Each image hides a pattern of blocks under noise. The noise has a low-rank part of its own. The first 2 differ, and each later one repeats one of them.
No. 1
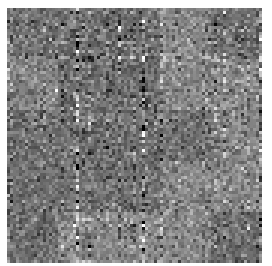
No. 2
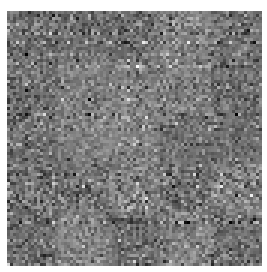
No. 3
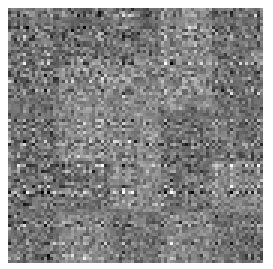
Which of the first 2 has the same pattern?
2
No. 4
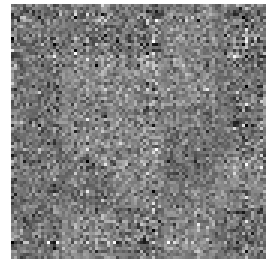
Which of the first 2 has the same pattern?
2
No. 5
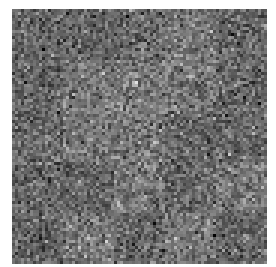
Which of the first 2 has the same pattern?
2
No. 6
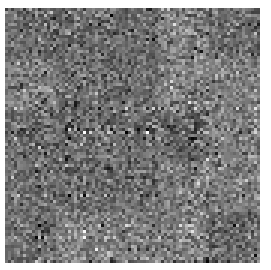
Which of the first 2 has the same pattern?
1
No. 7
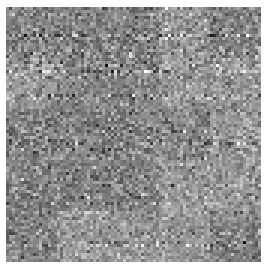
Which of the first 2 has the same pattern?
1
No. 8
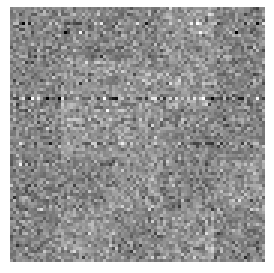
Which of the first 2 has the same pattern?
2
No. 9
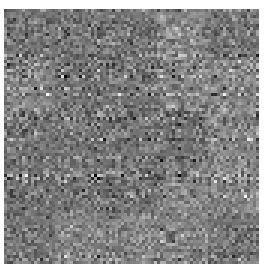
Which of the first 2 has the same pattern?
1
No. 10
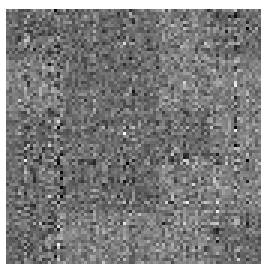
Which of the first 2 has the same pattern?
1
